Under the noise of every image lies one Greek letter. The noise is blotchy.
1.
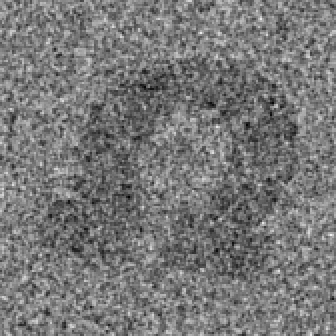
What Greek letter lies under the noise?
omega
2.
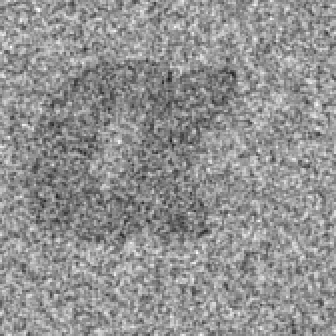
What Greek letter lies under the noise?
alpha
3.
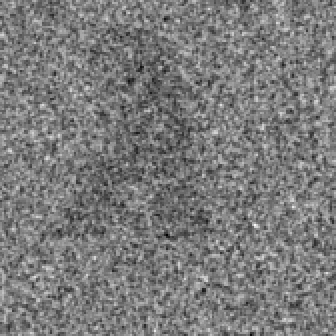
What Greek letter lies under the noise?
lambda
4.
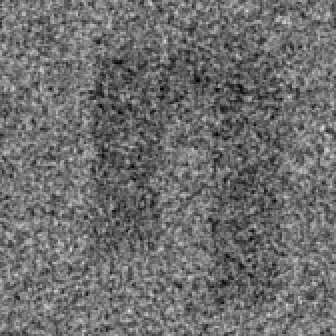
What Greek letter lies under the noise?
eta
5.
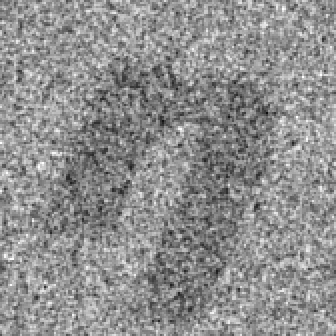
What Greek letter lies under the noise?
eta
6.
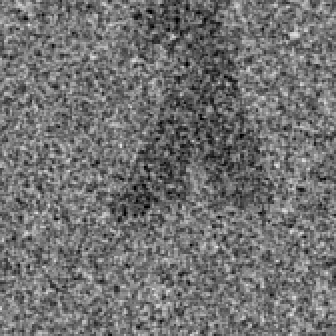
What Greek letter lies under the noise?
lambda
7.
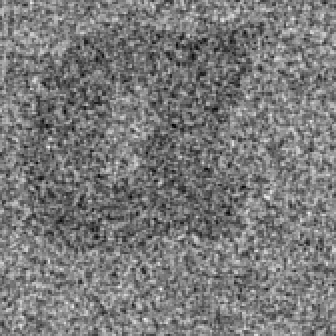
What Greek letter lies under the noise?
alpha
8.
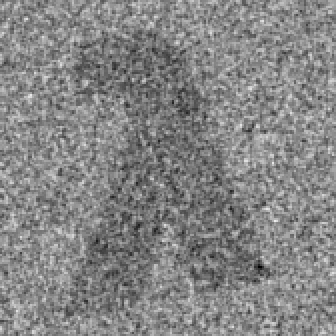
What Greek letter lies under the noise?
lambda
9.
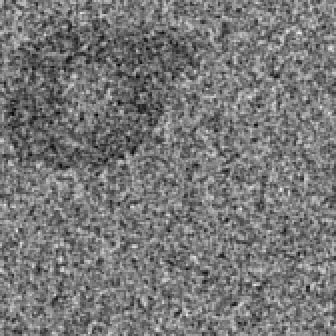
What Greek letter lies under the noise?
sigma
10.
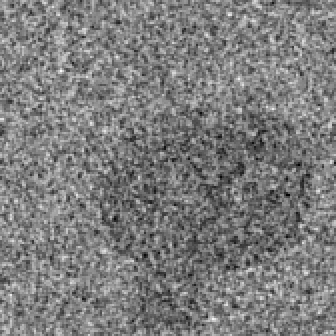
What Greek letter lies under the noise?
phi
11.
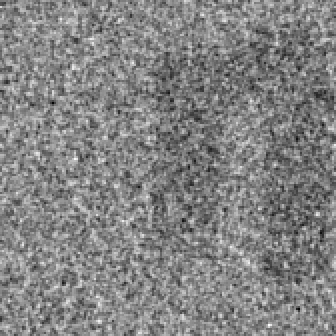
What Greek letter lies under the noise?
eta
